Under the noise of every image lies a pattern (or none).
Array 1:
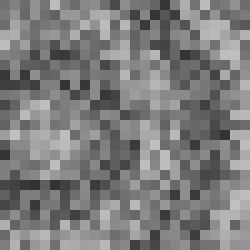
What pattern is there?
rings round one point
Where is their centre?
middle left
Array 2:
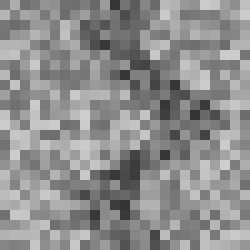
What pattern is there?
a wavy band
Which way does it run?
top to bottom
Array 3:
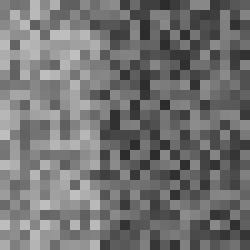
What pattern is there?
a sharp edge
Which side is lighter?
left
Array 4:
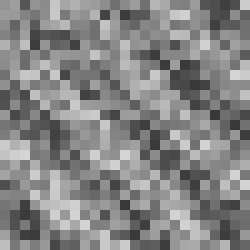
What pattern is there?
diagonal stripes
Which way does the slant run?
top left to bottom right
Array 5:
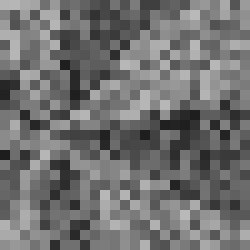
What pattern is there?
spokes from one point
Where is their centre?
middle left
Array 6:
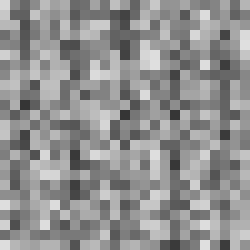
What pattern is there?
vertical stripes
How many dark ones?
5
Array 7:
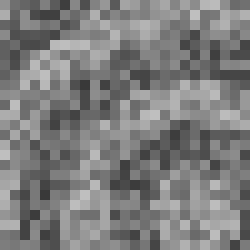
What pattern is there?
rings round one point
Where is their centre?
bottom right
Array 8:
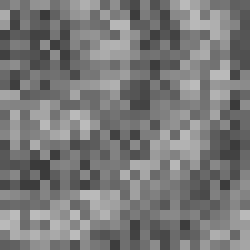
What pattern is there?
rings round one point
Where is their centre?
top left
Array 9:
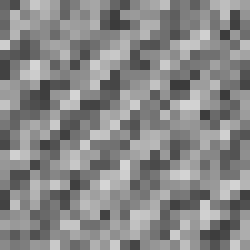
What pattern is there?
diagonal stripes
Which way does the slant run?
bottom left to top right
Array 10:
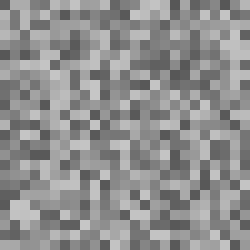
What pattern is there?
only noise
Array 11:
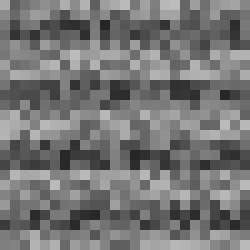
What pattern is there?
horizontal stripes
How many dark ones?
4
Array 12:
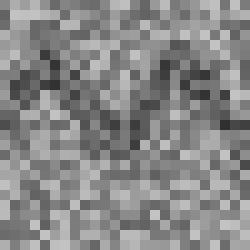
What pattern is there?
a wavy band
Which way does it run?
left to right
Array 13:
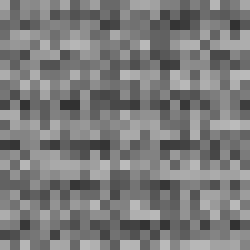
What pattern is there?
horizontal stripes
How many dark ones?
6
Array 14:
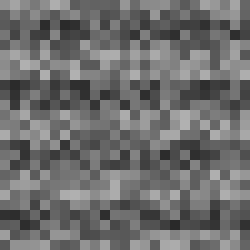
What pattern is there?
horizontal stripes
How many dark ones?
4
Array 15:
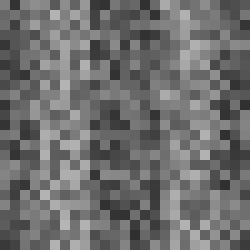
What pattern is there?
vertical stripes
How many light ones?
2
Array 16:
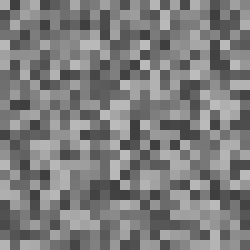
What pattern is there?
only noise
